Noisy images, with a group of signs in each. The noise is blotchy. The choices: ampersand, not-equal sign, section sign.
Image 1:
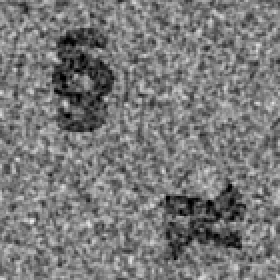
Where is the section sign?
top left
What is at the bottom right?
not-equal sign
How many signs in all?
2
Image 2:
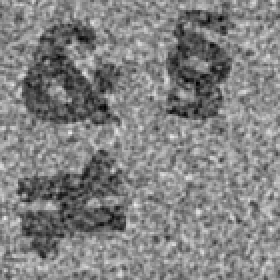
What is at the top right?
section sign
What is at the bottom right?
nothing
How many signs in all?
3
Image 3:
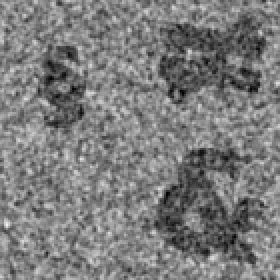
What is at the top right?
not-equal sign
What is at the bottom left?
nothing
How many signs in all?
3
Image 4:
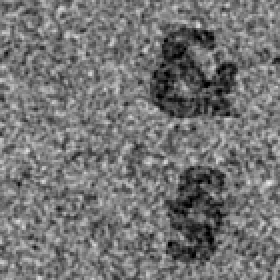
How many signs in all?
2
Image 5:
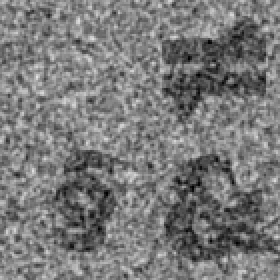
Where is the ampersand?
bottom right
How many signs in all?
3
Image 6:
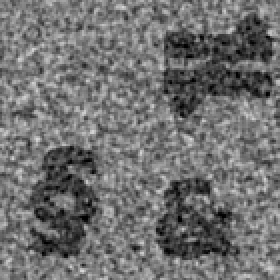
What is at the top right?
not-equal sign
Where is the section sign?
bottom left
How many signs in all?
3
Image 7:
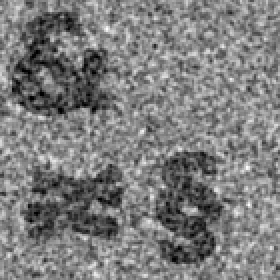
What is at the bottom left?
not-equal sign
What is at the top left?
ampersand
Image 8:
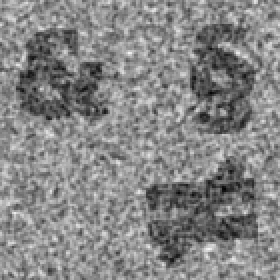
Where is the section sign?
top right
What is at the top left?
ampersand
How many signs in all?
3
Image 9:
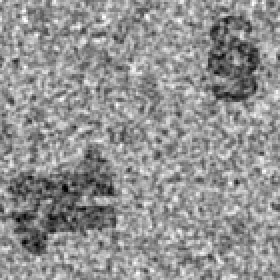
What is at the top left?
nothing
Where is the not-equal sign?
bottom left
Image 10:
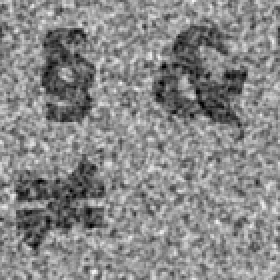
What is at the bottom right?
nothing
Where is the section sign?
top left
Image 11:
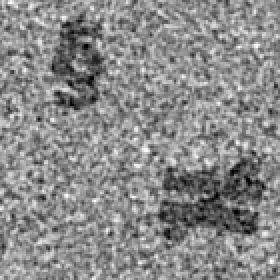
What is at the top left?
section sign
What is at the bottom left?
nothing
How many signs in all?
2
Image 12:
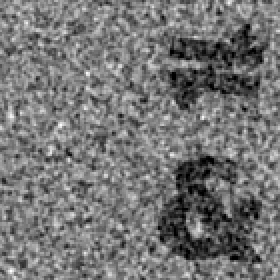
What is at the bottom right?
ampersand
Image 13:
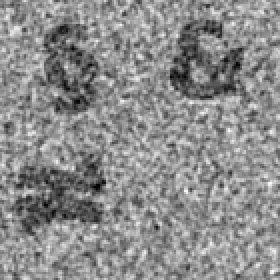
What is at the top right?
ampersand
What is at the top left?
section sign
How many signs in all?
3
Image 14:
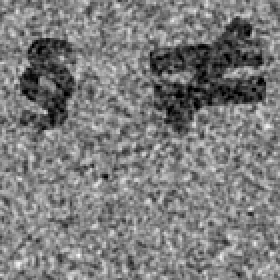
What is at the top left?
section sign
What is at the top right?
not-equal sign
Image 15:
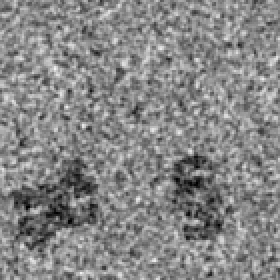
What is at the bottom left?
not-equal sign
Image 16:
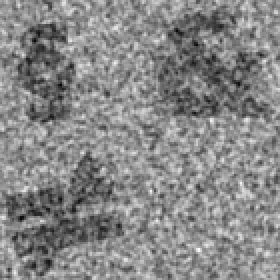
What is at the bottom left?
not-equal sign
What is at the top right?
ampersand
